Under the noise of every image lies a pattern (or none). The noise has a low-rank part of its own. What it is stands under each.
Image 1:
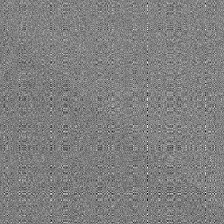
a sharp edge
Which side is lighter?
top right
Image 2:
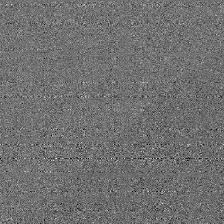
a sharp edge
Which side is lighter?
top left
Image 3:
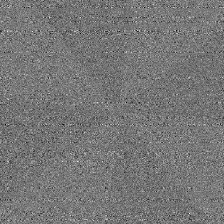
spokes from one point
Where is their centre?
centre
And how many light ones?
4
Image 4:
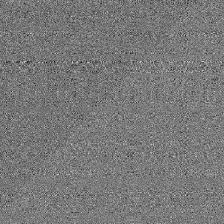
a sharp edge
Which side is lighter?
bottom right
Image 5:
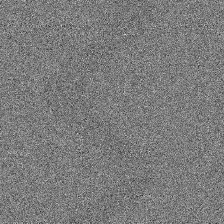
a wavy band
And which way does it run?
top to bottom
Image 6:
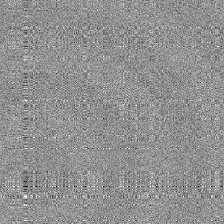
rings round one point
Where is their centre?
bottom left
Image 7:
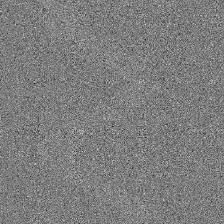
a wavy band
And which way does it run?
top to bottom
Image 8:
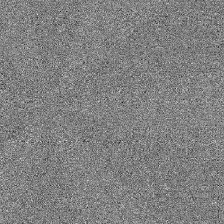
spokes from one point
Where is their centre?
middle left
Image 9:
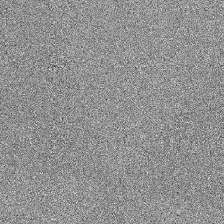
spokes from one point
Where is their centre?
bottom middle
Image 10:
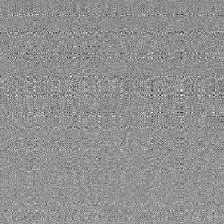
a smooth slope
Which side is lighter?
bottom
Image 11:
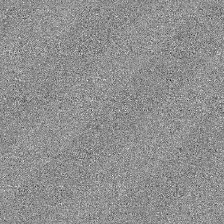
diagonal stripes
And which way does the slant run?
bottom left to top right
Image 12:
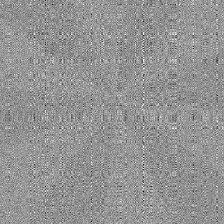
spokes from one point
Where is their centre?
centre
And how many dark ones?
6
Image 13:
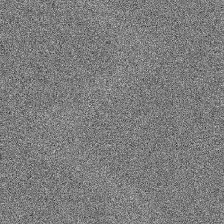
a wavy band
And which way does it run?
top to bottom
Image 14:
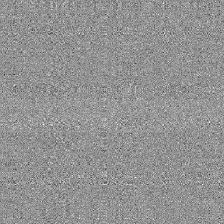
one horizontal stripe
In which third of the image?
middle
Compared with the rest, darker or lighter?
lighter
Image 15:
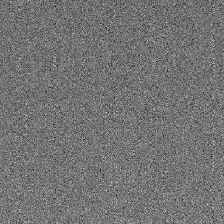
a smooth slope
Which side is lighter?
bottom
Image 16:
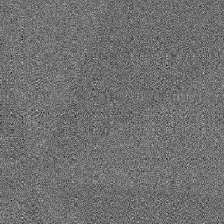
spokes from one point
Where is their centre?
bottom left
